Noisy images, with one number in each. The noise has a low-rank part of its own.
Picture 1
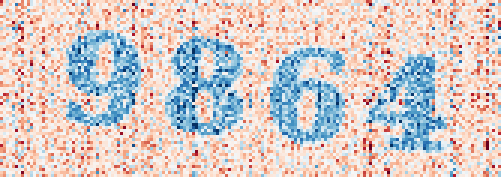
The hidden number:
9864
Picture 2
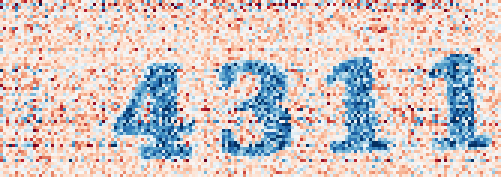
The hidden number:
4311
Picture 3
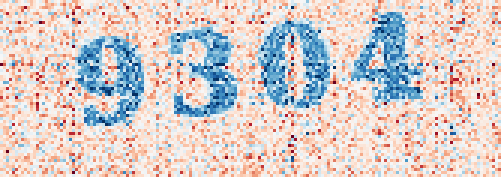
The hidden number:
9304
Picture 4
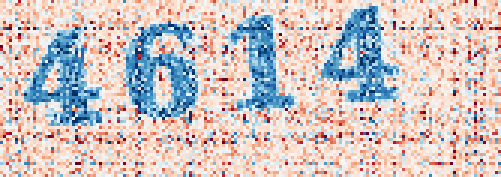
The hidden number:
4614
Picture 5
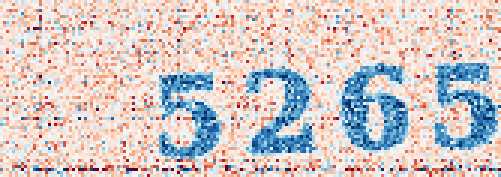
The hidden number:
5265
